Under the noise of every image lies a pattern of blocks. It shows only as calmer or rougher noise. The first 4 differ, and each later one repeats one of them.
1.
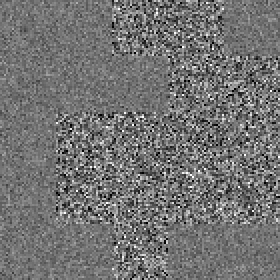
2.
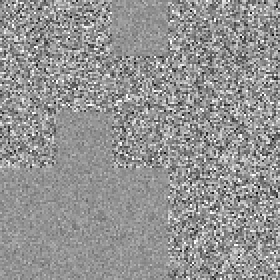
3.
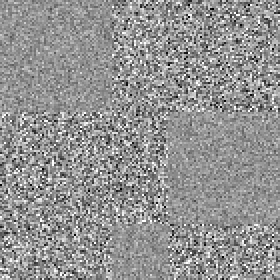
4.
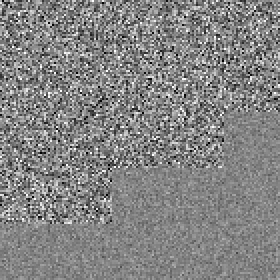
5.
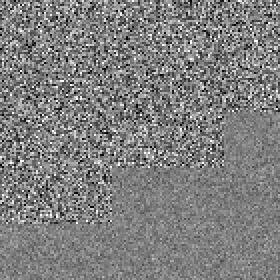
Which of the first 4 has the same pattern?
4
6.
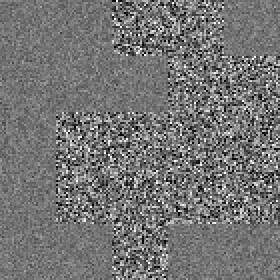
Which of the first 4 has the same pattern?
1
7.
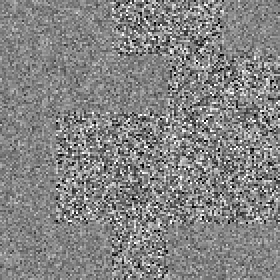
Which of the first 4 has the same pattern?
1
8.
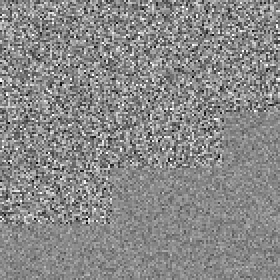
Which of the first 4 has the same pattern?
4
